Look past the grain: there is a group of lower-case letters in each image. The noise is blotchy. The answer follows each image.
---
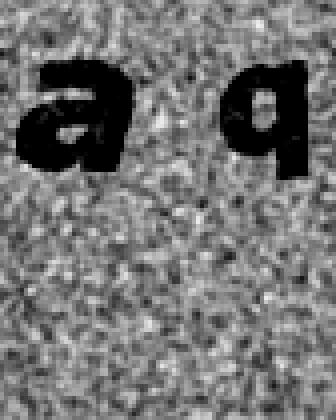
top left: dark a; top right: dark q
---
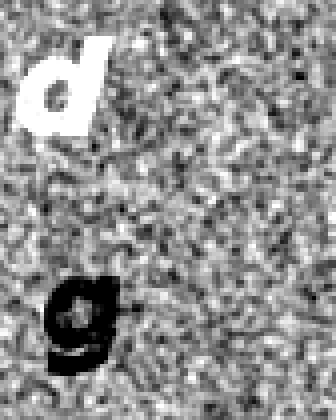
top left: light d; bottom left: dark g
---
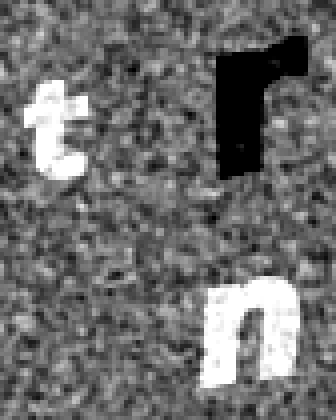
top left: light t; top right: dark r; bottom right: light n
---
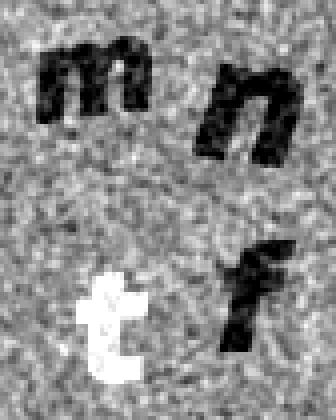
top left: dark m; top right: dark n; bottom left: light t; bottom right: dark f
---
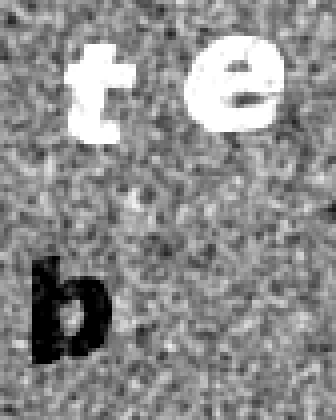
top left: light t; top right: light e; bottom left: dark b
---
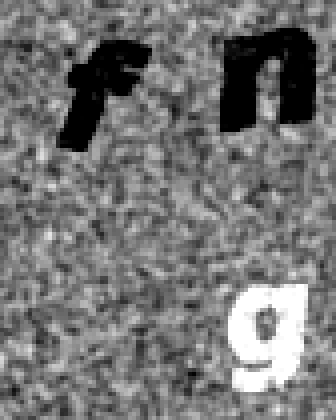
top left: dark f; top right: dark n; bottom right: light g
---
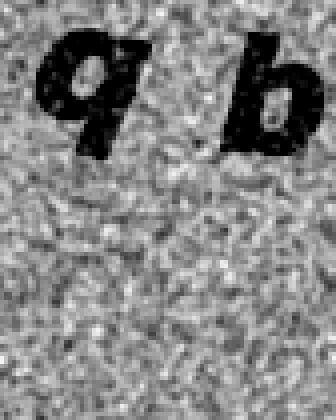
top left: dark q; top right: dark b
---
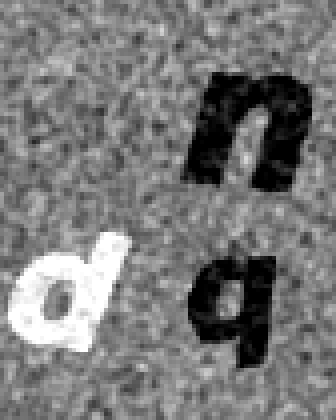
top right: dark n; bottom left: light d; bottom right: dark q
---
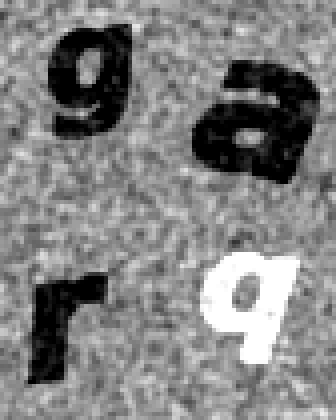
top left: dark g; top right: dark a; bottom left: dark r; bottom right: light q
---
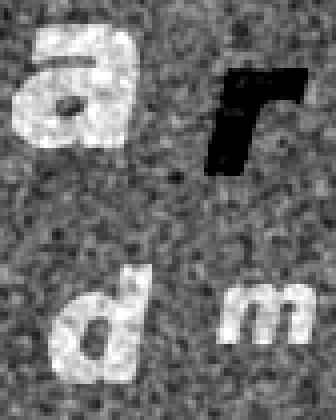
top left: light a; top right: dark r; bottom left: light d; bottom right: light m
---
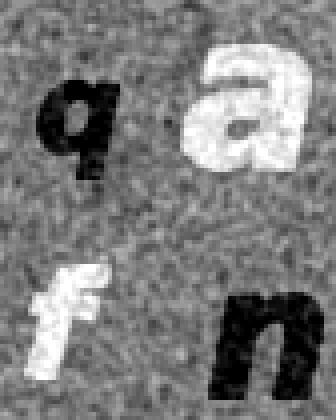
top left: dark q; top right: light a; bottom left: light f; bottom right: dark n
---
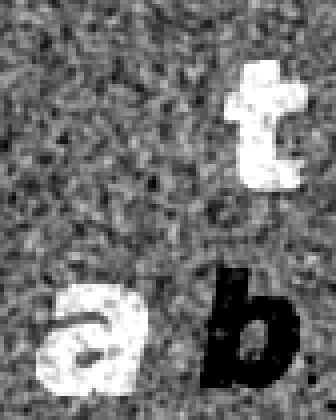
top right: light t; bottom left: light a; bottom right: dark b
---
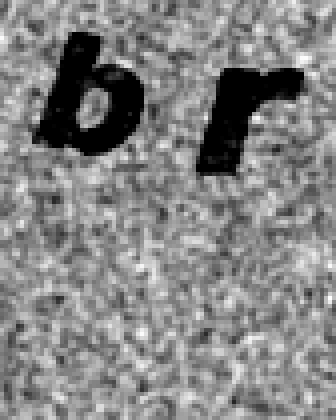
top left: dark b; top right: dark r
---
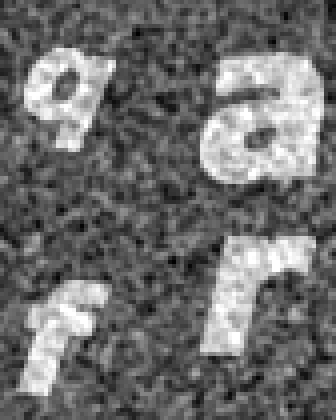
top left: light q; top right: light a; bottom left: light f; bottom right: light r
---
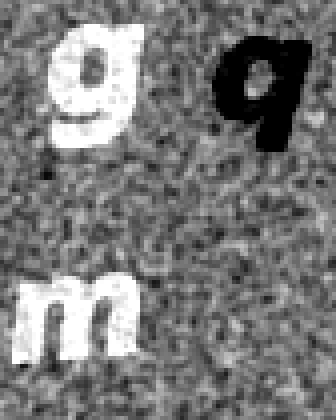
top left: light g; top right: dark q; bottom left: light m
